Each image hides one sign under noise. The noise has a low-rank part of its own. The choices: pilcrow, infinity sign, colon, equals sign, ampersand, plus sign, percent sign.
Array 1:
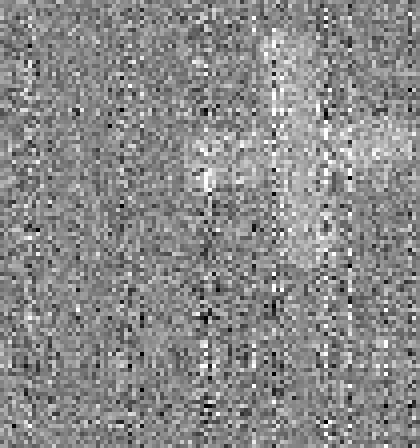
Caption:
light plus sign
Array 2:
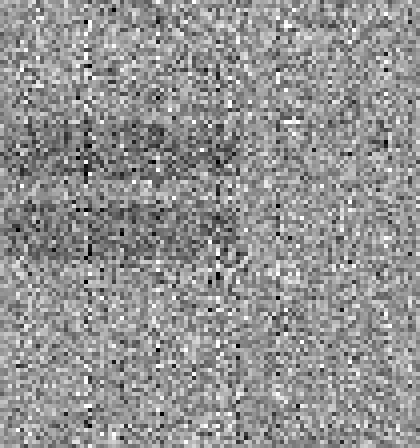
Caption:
dark equals sign
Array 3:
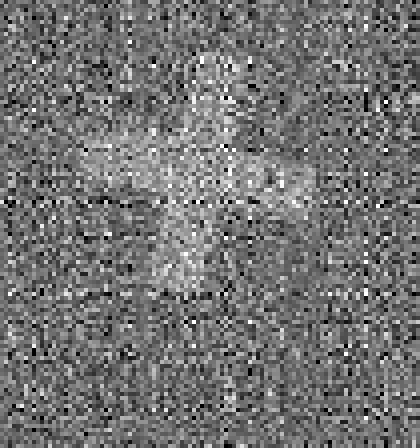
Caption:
light plus sign
